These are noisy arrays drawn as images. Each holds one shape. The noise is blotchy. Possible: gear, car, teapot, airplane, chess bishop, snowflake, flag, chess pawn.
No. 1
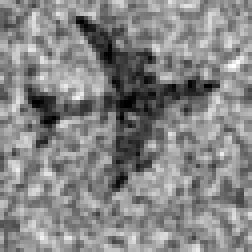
airplane
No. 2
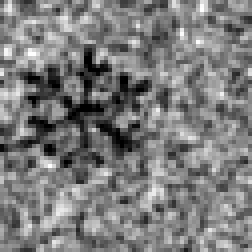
snowflake
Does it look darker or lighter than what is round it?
darker
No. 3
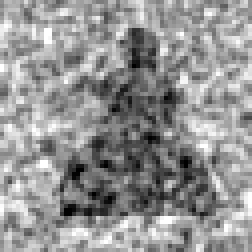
chess pawn
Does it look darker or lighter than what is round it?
darker
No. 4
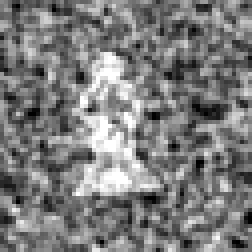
chess bishop
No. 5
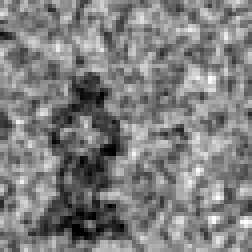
chess bishop
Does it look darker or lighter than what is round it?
darker
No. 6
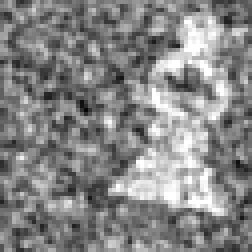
chess bishop
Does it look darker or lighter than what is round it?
lighter
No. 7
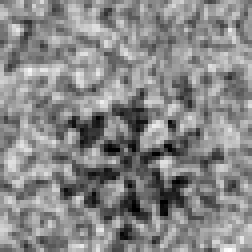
snowflake
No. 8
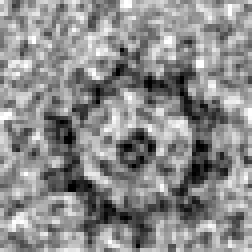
gear
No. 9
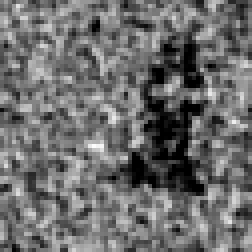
chess bishop
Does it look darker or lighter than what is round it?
darker
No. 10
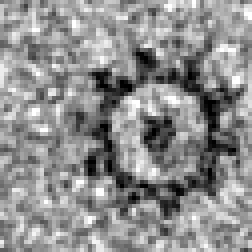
gear
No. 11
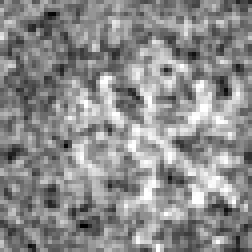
snowflake
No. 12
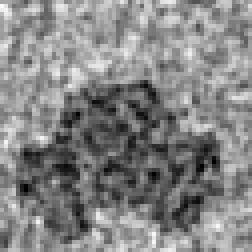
car
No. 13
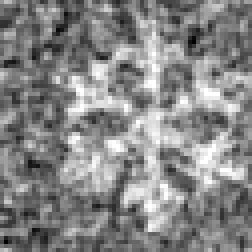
snowflake
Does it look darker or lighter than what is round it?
lighter
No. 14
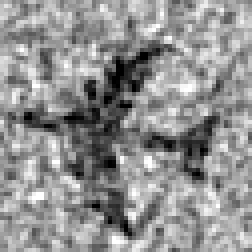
airplane
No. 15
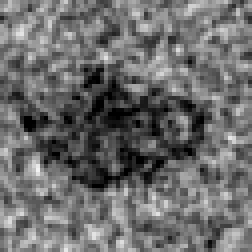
teapot
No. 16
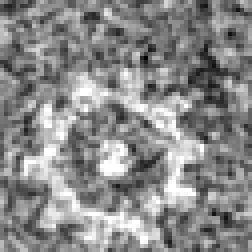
gear
